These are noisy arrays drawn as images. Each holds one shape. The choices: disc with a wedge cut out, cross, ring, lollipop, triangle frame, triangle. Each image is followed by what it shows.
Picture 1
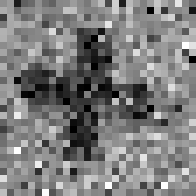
cross
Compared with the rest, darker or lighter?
darker
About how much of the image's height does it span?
two thirds
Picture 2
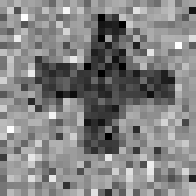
cross
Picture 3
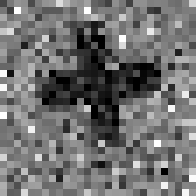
cross
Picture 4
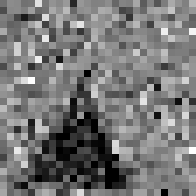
triangle
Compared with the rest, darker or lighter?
darker
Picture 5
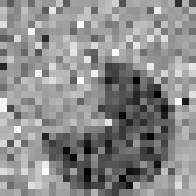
disc with a wedge cut out
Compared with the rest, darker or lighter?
darker
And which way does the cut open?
up and left
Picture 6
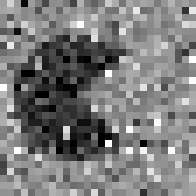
disc with a wedge cut out
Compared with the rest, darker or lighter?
darker
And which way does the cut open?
right
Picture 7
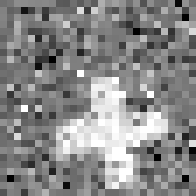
cross
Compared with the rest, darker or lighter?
lighter
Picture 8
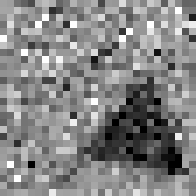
triangle
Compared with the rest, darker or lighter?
darker
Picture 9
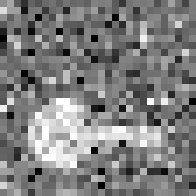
lollipop
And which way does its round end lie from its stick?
left
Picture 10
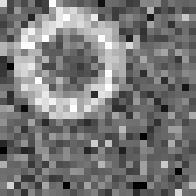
ring
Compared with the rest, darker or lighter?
lighter
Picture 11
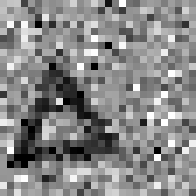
triangle frame
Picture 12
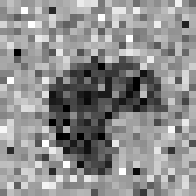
disc with a wedge cut out
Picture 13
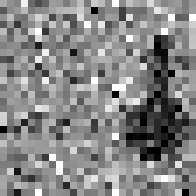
lollipop
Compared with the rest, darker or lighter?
darker
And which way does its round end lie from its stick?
down
